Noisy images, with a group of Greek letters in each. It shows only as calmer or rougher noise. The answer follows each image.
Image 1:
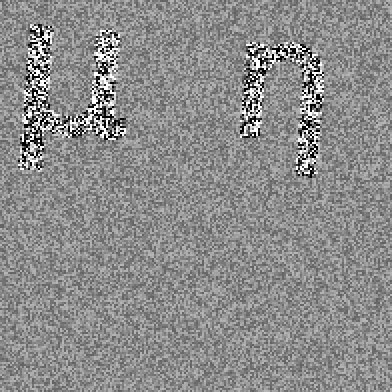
top left: rough mu; top right: rough eta
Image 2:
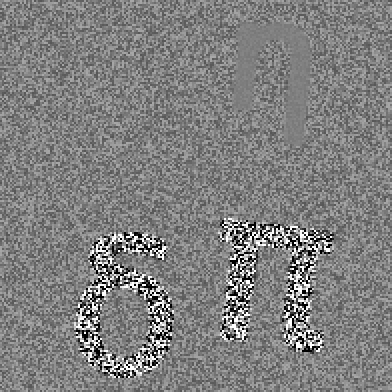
top right: calm eta; bottom left: rough delta; bottom right: rough pi
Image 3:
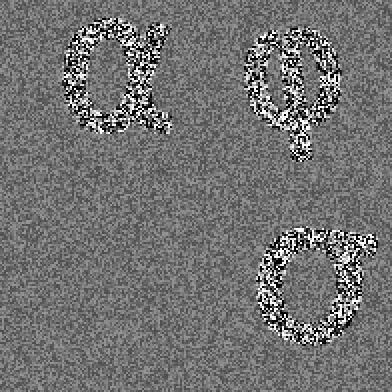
top left: rough alpha; top right: rough phi; bottom right: rough sigma
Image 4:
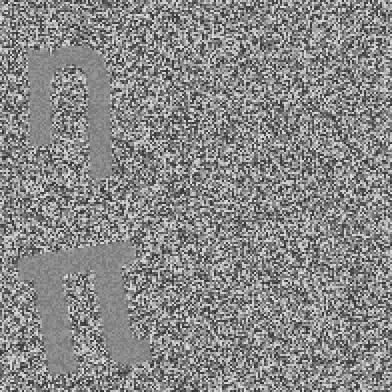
top left: calm eta; bottom left: calm pi
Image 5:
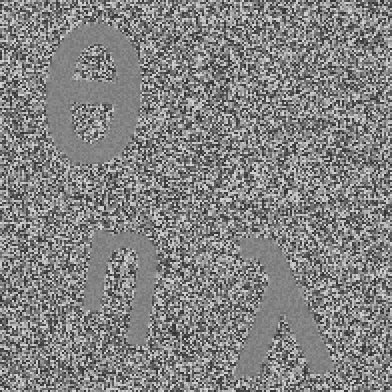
top left: calm theta; bottom left: calm eta; bottom right: calm lambda
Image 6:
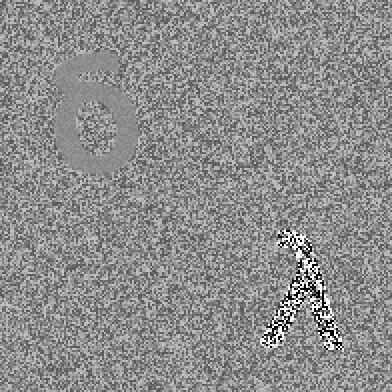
top left: calm delta; bottom right: rough lambda
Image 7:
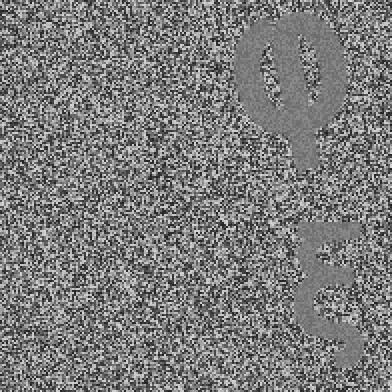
top right: calm phi; bottom right: calm xi
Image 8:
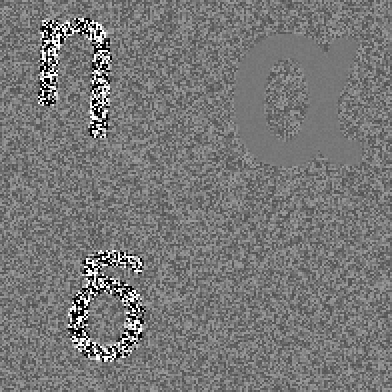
top left: rough eta; top right: calm alpha; bottom left: rough delta
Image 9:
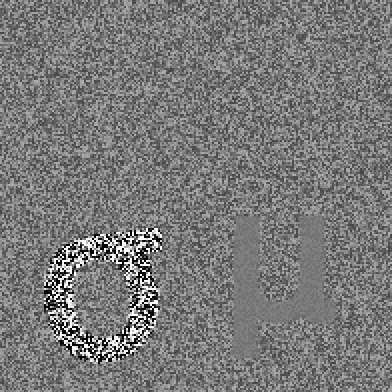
bottom left: rough sigma; bottom right: calm mu
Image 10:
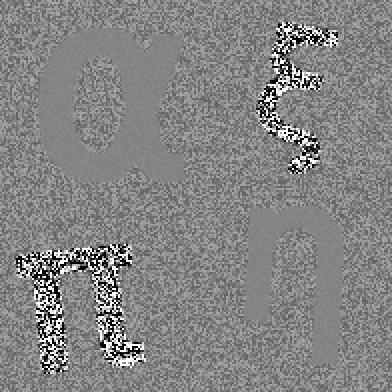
top left: calm alpha; top right: rough xi; bottom left: rough pi; bottom right: calm eta
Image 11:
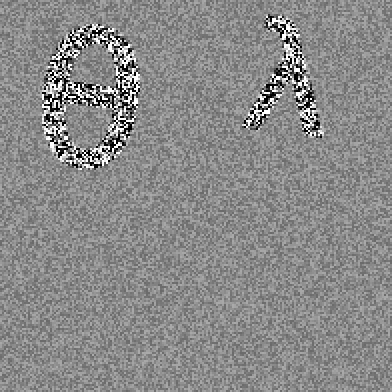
top left: rough theta; top right: rough lambda
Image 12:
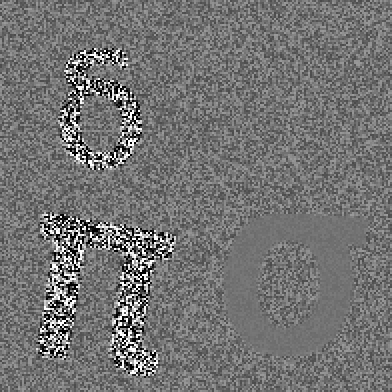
top left: rough delta; bottom left: rough pi; bottom right: calm sigma
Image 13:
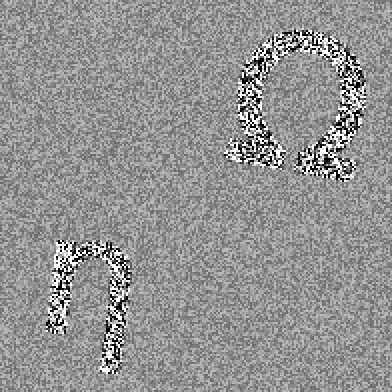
top right: rough omega; bottom left: rough eta
